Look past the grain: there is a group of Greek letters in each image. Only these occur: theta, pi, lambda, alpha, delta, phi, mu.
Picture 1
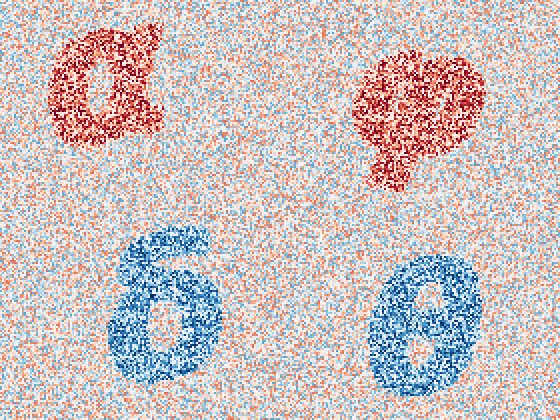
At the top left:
alpha
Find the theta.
bottom right
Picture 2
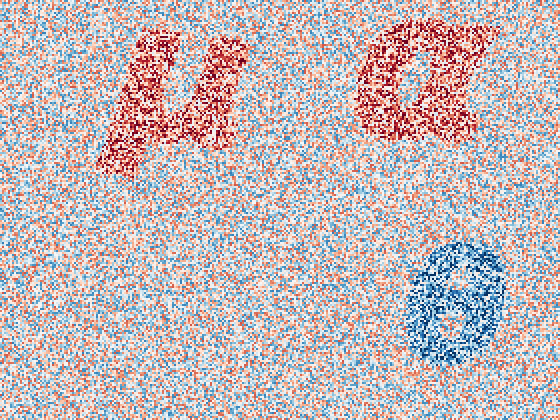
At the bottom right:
theta
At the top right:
alpha
